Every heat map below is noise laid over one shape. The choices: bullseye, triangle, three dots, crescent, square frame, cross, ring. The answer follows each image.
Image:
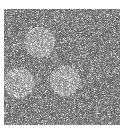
light three dots
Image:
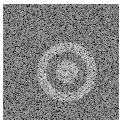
light bullseye
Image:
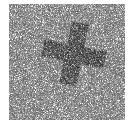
dark cross
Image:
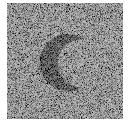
dark crescent
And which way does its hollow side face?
right
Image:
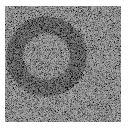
dark ring
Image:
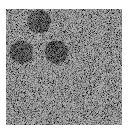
dark three dots
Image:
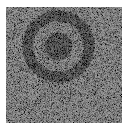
dark bullseye
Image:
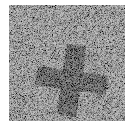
dark cross
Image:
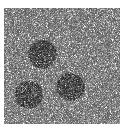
dark three dots
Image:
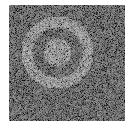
light bullseye
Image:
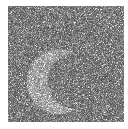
light crescent
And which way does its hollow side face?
right
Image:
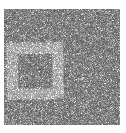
light square frame
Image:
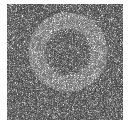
light ring
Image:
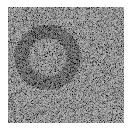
dark ring
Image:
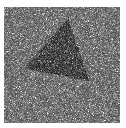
dark triangle
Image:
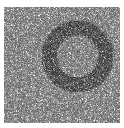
dark ring
